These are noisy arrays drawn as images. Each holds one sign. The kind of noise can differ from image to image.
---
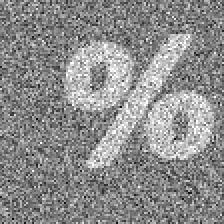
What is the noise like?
independent entries
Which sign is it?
percent sign
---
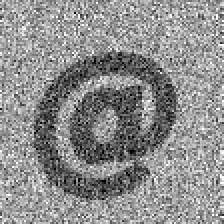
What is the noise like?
low rank plus noise
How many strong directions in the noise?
one
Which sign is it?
at sign
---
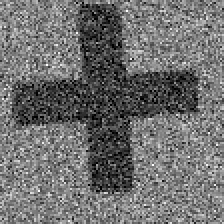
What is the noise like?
independent entries
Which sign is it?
plus sign
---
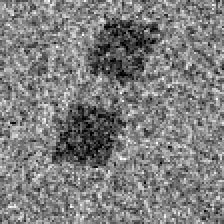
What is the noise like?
blotchy
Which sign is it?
colon
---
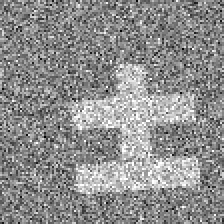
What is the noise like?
independent entries
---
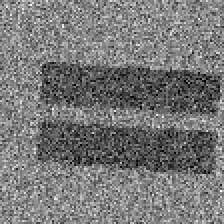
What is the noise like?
independent entries
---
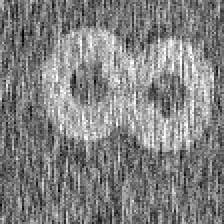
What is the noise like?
streaked along the columns
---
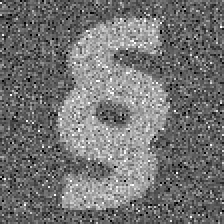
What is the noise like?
heavy tails
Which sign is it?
section sign
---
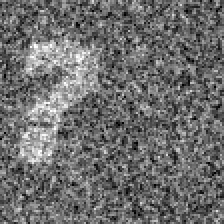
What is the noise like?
blotchy
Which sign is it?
question mark
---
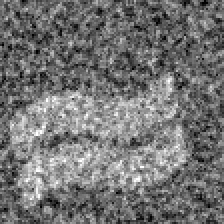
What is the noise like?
blotchy
